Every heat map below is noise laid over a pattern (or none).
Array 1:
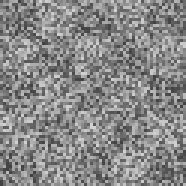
a checkerboard
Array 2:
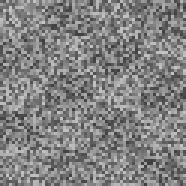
a checkerboard
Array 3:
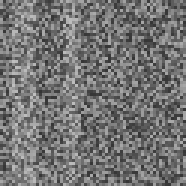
bands of columns
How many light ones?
2
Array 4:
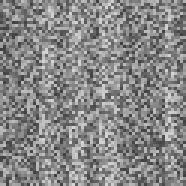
bands of columns
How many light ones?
4
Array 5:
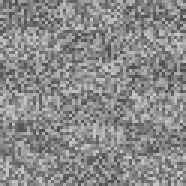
a checkerboard
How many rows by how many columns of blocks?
6 by 3
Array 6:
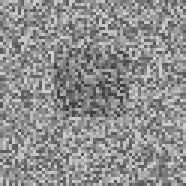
one block
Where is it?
centre
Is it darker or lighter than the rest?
darker
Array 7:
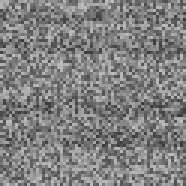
bands of rows
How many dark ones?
4
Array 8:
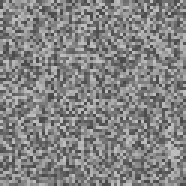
only noise
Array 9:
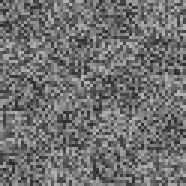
a checkerboard
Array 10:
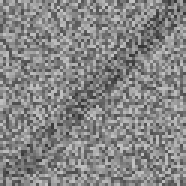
a diagonal band
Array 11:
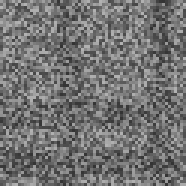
bands of rows crossing bands of columns
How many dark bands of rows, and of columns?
2 and 2
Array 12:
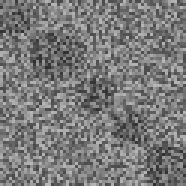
blocks along the diagonal
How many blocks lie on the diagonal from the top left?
5
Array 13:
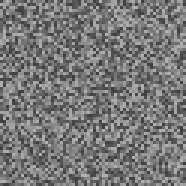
only noise
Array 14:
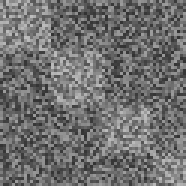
blocks along the diagonal
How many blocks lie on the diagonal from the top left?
4
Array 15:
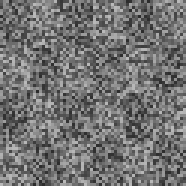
a checkerboard
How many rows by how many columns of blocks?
4 by 6
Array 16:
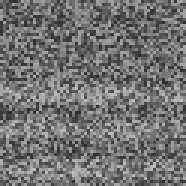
bands of rows
